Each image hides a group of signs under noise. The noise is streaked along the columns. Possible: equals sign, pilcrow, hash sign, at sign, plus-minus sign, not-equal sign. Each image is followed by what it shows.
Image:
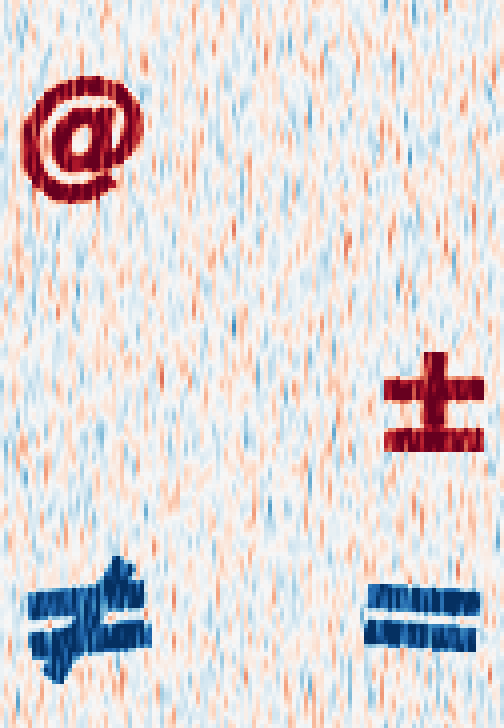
top left: red at sign; middle right: red plus-minus sign; bottom left: blue not-equal sign; bottom right: blue equals sign
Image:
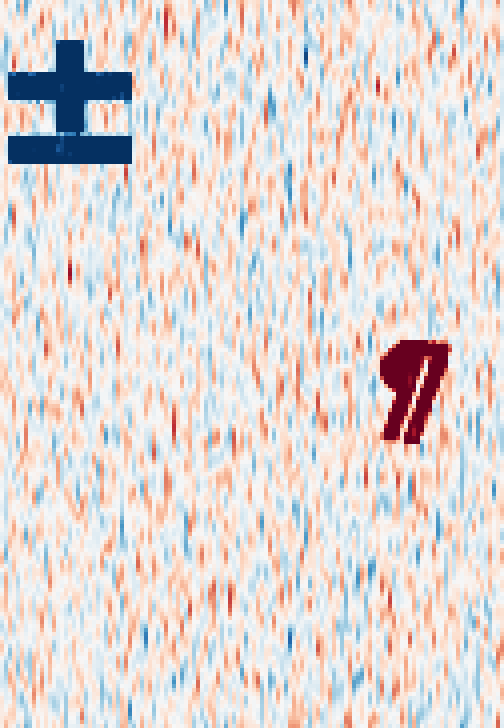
top left: blue plus-minus sign; middle right: red pilcrow
